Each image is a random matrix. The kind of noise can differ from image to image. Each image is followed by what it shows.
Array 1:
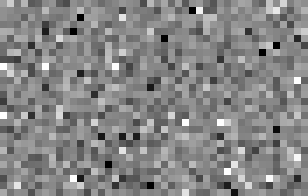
heavy tails
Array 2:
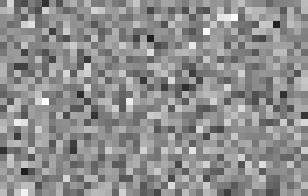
independent entries
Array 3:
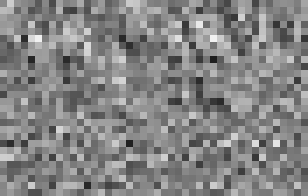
low rank plus noise
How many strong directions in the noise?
two
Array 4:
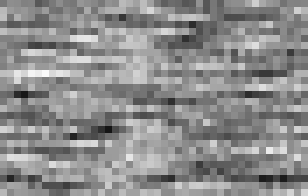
streaked along the rows
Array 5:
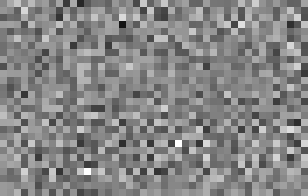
low rank plus noise
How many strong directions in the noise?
one
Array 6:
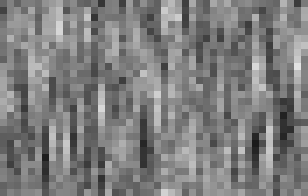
streaked along the columns
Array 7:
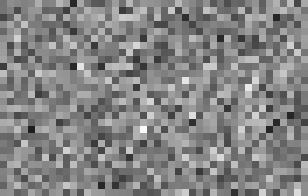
independent entries
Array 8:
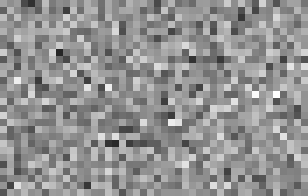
independent entries
